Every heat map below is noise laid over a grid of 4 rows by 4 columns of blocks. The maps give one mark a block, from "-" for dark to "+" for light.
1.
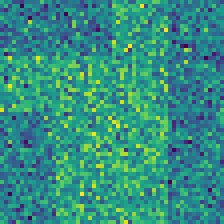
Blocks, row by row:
--+-
+++-
-++-
-++-
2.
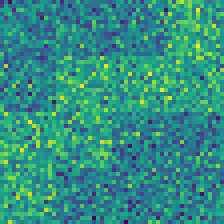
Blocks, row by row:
---+
-+++
++--
+---
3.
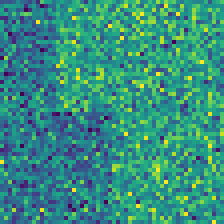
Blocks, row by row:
-+++
-+++
--++
--++
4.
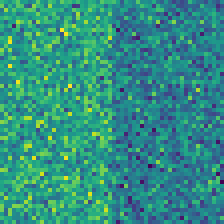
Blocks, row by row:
++--
++--
++--
++--
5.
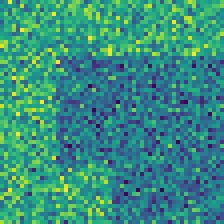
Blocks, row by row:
++++
+---
+---
++--
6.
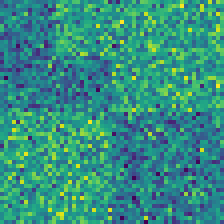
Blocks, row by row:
-+++
--++
++--
++--
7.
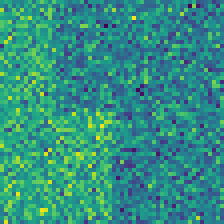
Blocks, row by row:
+---
+---
++--
++--
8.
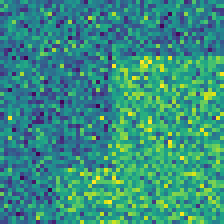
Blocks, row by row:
----
--++
--++
-+++
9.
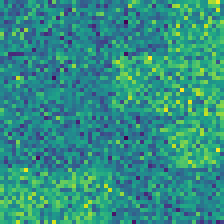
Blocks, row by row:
---+
--++
---+
++--
